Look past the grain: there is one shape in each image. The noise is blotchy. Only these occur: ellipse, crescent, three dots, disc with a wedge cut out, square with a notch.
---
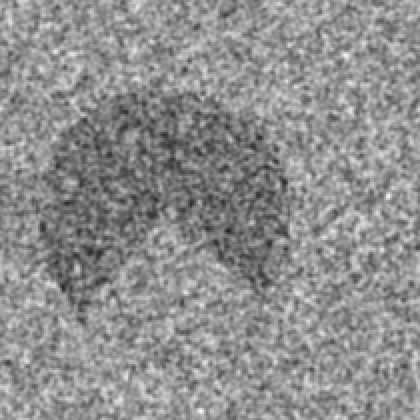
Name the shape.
disc with a wedge cut out
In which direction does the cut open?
down
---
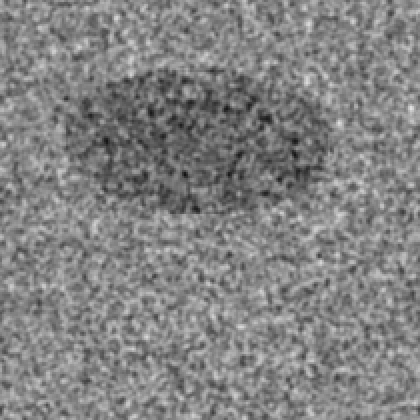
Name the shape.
ellipse
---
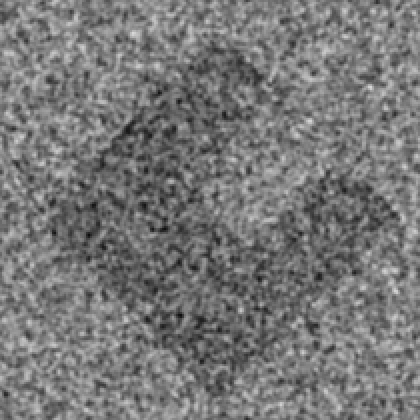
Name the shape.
square with a notch
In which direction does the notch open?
up and right
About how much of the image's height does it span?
nearly all
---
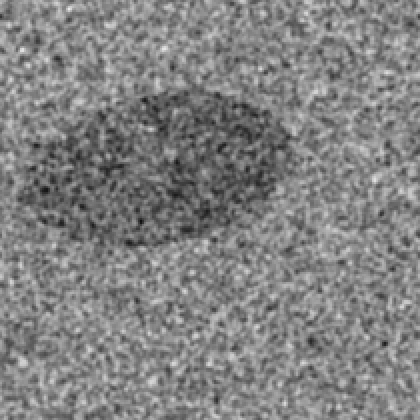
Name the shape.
ellipse
